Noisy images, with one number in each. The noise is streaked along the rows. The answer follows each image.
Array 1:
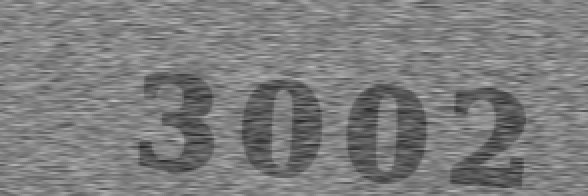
3002
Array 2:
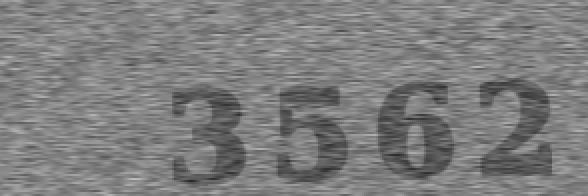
3562
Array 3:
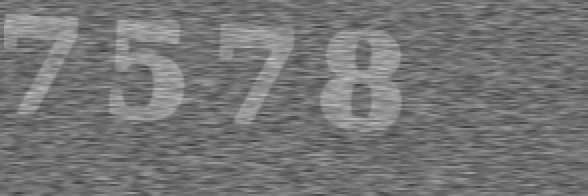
7578
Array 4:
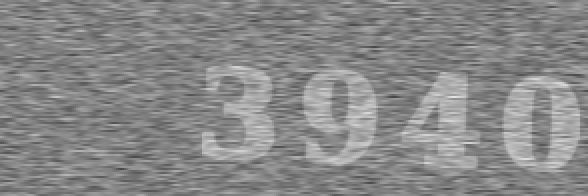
3940
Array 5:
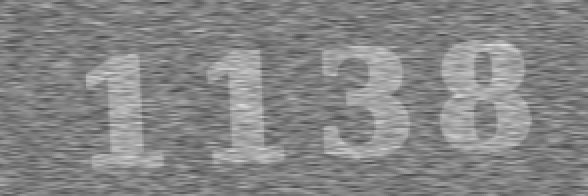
1138
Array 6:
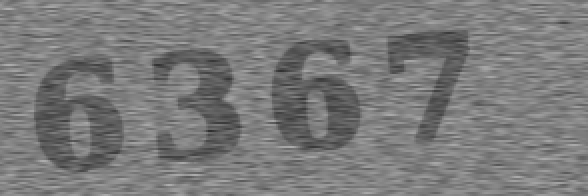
6367
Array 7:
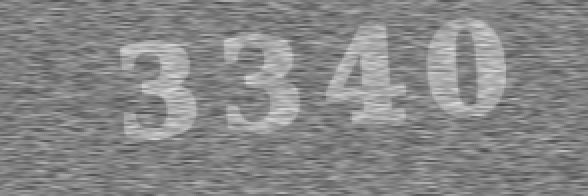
3340
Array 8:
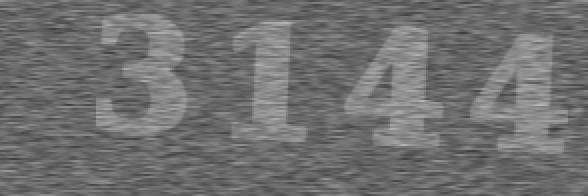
3144
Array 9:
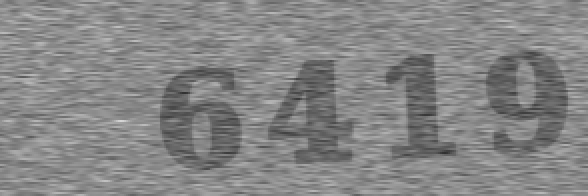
6419
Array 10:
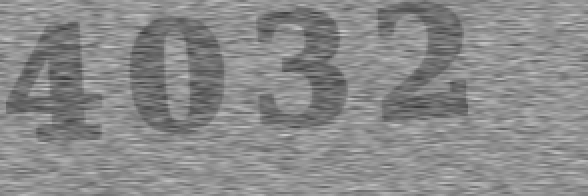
4032
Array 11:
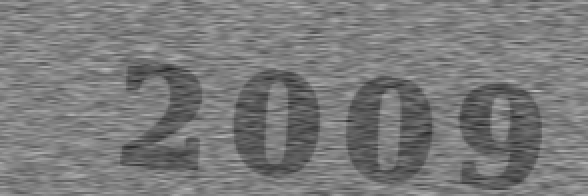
2009
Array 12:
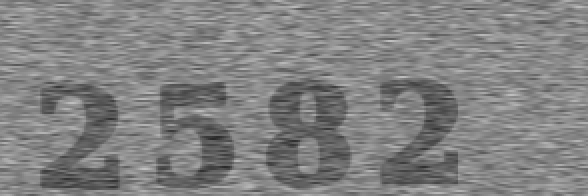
2582
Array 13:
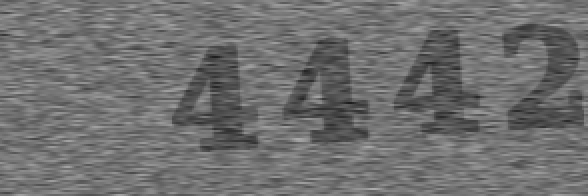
4442
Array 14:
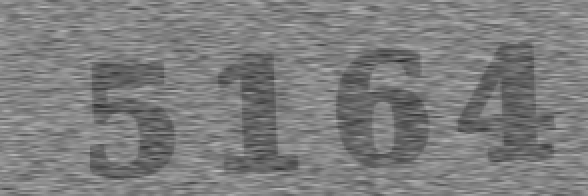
5164
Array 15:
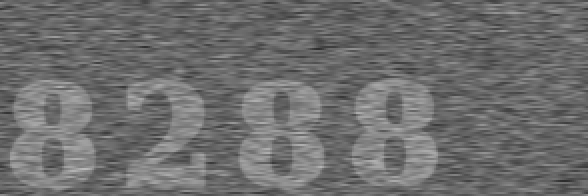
8288
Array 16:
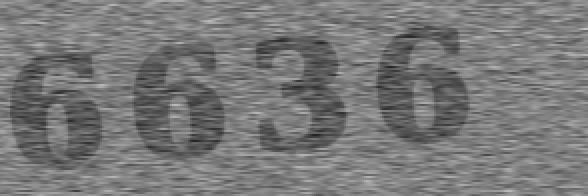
6636
